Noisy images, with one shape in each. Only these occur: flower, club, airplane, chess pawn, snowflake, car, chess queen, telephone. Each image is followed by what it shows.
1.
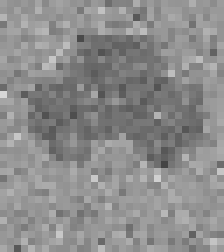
car
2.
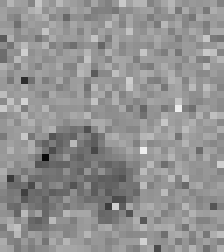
car
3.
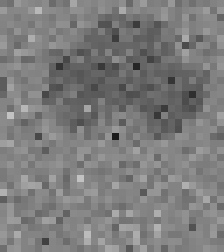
car
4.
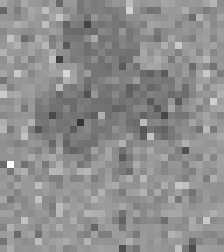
club
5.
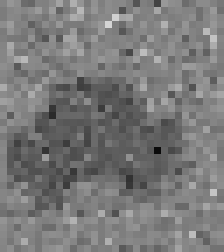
car
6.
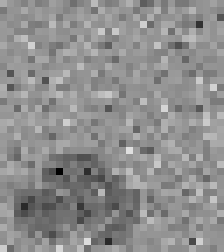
car
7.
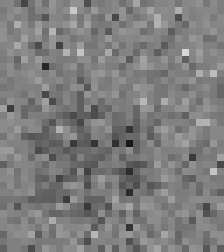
snowflake
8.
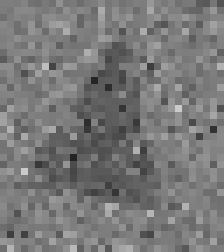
chess pawn
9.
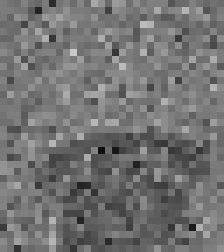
telephone
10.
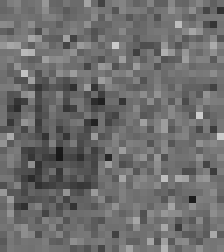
chess queen
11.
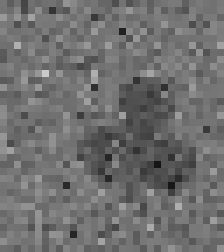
club
